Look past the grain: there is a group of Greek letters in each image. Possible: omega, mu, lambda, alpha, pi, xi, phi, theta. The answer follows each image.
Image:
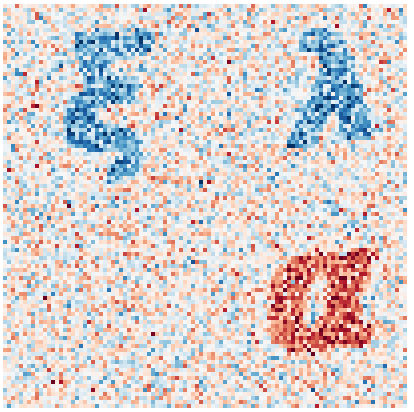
top left: blue xi; top right: blue lambda; bottom right: red alpha
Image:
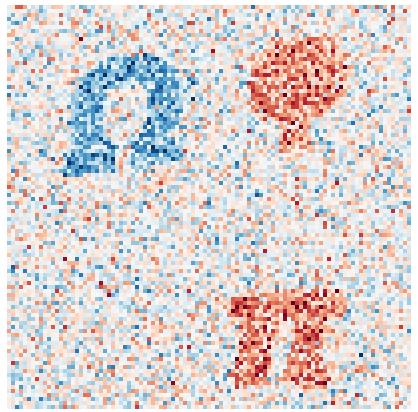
top left: blue omega; top right: red phi; bottom right: red pi
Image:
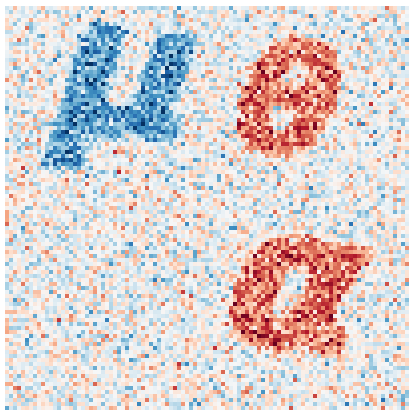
top left: blue mu; top right: red theta; bottom right: red alpha
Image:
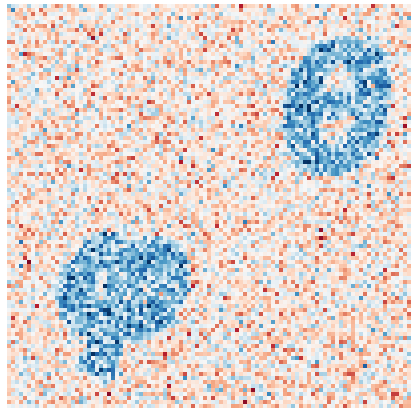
top right: blue theta; bottom left: blue phi
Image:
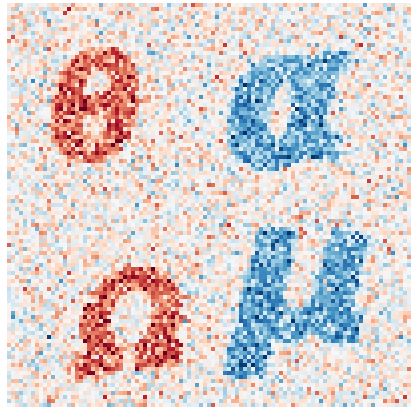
top left: red theta; top right: blue alpha; bottom left: red omega; bottom right: blue mu
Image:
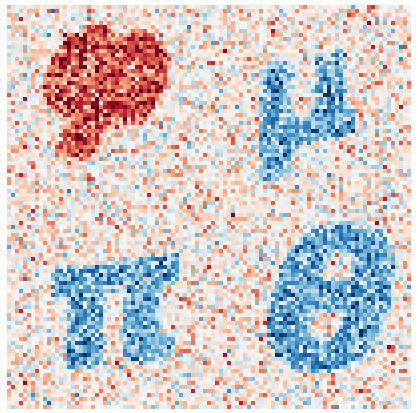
top left: red phi; top right: blue mu; bottom left: blue pi; bottom right: blue theta
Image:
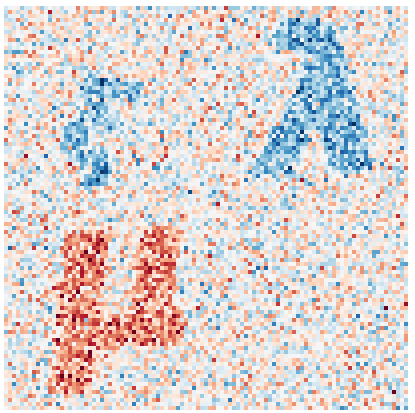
top left: blue xi; top right: blue lambda; bottom left: red mu
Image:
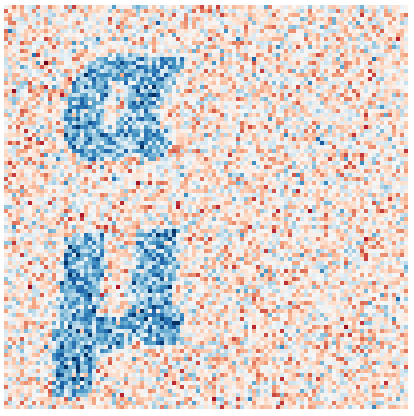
top left: blue alpha; bottom left: blue mu
